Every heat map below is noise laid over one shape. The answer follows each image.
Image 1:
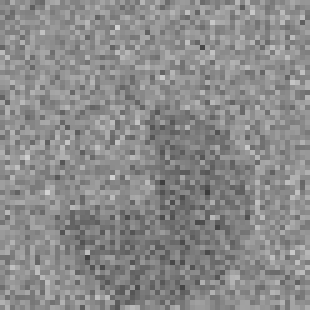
disc with a wedge cut out
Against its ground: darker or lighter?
darker
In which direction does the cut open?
up and left
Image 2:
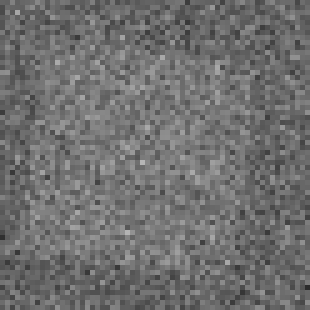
square
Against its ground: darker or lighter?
lighter
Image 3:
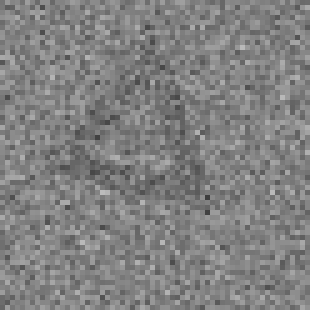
triangle frame
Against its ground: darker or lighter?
darker
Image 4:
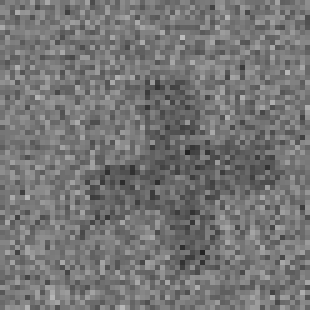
cross
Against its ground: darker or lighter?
darker
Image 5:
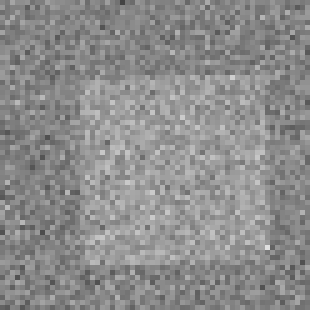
square
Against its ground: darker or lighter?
lighter
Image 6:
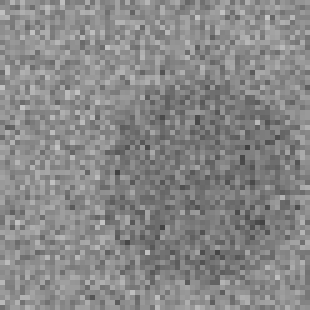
disc
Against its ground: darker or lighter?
darker
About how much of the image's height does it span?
two thirds
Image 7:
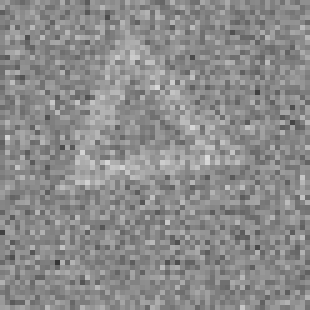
triangle frame
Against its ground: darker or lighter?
lighter
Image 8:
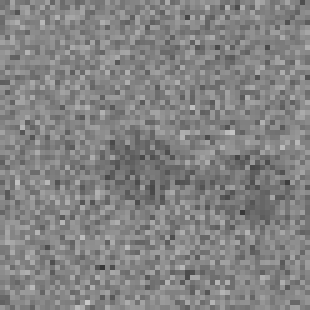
dumbbell
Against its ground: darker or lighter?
darker
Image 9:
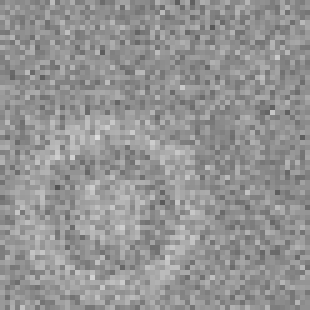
bullseye
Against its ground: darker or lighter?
lighter
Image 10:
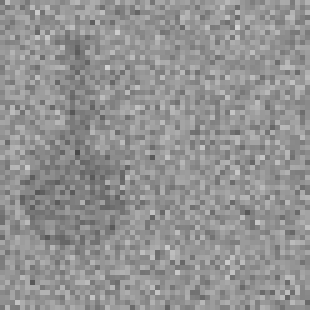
lollipop
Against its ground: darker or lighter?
darker
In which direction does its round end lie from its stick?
down
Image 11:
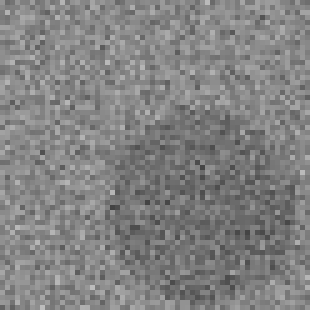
disc
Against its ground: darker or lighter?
darker
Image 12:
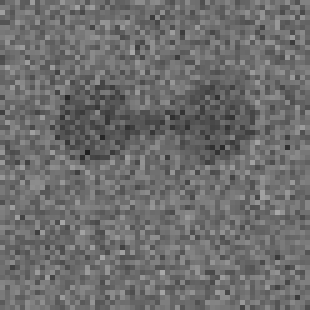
dumbbell
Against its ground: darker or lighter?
darker
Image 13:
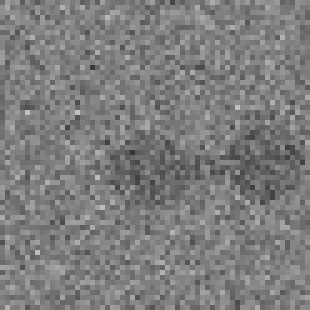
dumbbell
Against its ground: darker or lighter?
darker
